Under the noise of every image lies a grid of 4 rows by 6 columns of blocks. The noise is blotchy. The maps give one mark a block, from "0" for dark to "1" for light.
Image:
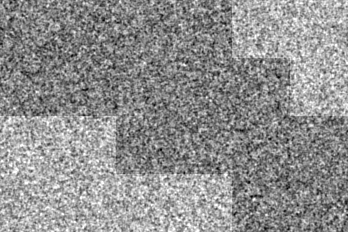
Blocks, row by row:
0 0 0 0 1 1
0 0 0 0 0 1
1 1 0 0 0 0
1 1 1 1 0 0
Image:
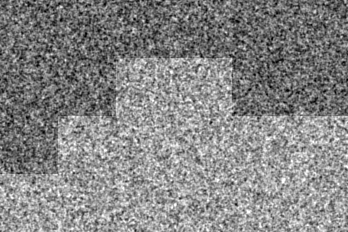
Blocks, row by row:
0 0 0 0 0 0
0 0 1 1 0 0
0 1 1 1 1 1
1 1 1 1 1 1
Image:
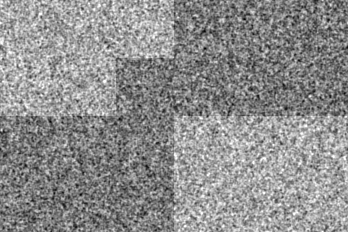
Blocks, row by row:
1 1 1 0 0 0
1 1 0 0 0 0
0 0 0 1 1 1
0 0 0 1 1 1
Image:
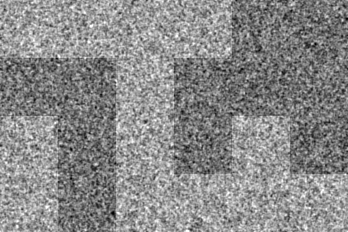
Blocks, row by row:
1 1 1 1 0 0
0 0 1 0 0 0
1 0 1 0 1 0
1 0 1 1 1 1
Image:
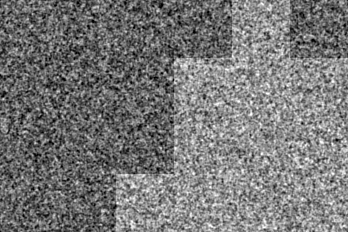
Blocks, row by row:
0 0 0 0 1 0
0 0 0 1 1 1
0 0 0 1 1 1
0 0 1 1 1 1
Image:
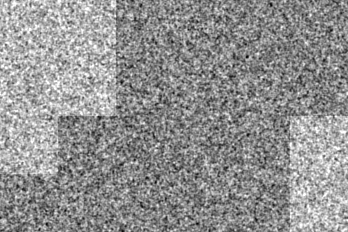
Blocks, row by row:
1 1 0 0 0 0
1 1 0 0 0 0
1 0 0 0 0 1
0 0 0 0 0 1
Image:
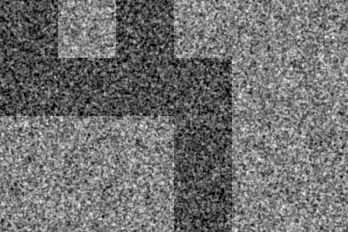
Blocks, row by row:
0 1 0 1 1 1
0 0 0 0 1 1
1 1 1 0 1 1
1 1 1 0 1 1
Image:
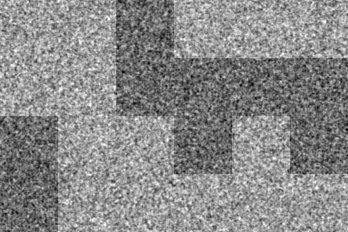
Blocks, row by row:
1 1 0 1 1 1
1 1 0 0 0 0
0 1 1 0 1 0
0 1 1 1 1 1
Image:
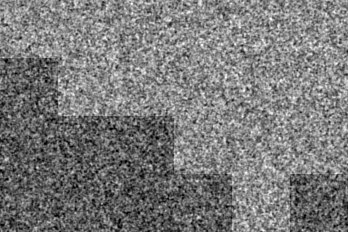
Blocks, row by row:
1 1 1 1 1 1
0 1 1 1 1 1
0 0 0 1 1 1
0 0 0 0 1 0
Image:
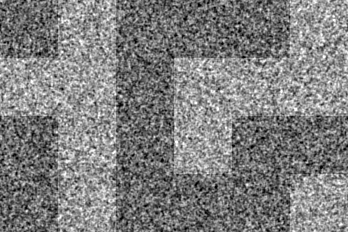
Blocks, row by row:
0 1 0 0 0 1
1 1 0 1 1 1
0 1 0 1 0 0
0 1 0 0 0 1
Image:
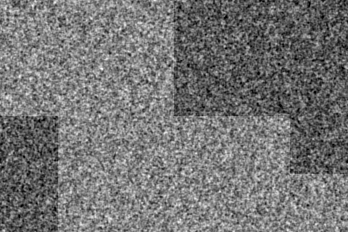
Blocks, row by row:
1 1 1 0 0 0
1 1 1 0 0 0
0 1 1 1 1 0
0 1 1 1 1 1
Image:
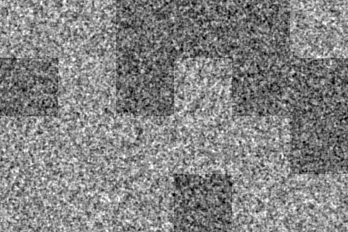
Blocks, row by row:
1 1 0 0 0 1
0 1 0 1 0 0
1 1 1 1 1 0
1 1 1 0 1 1
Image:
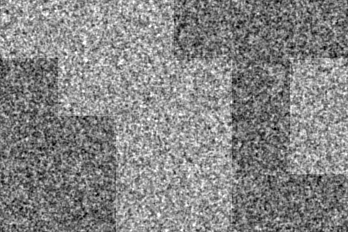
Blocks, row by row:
1 1 1 0 0 0
0 1 1 1 0 1
0 0 1 1 0 1
0 0 1 1 0 0
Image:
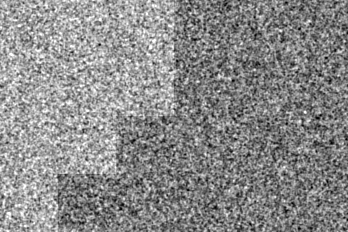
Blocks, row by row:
1 1 1 0 0 0
1 1 1 0 0 0
1 1 0 0 0 0
1 0 0 0 0 0
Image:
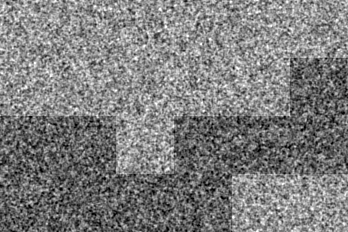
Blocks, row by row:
1 1 1 1 1 1
1 1 1 1 1 0
0 0 1 0 0 0
0 0 0 0 1 1
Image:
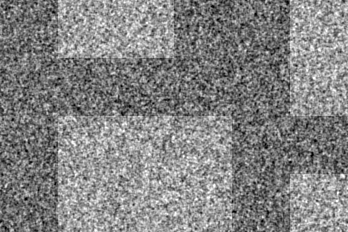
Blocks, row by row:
0 1 1 0 0 1
0 0 0 0 0 1
0 1 1 1 0 0
0 1 1 1 0 1
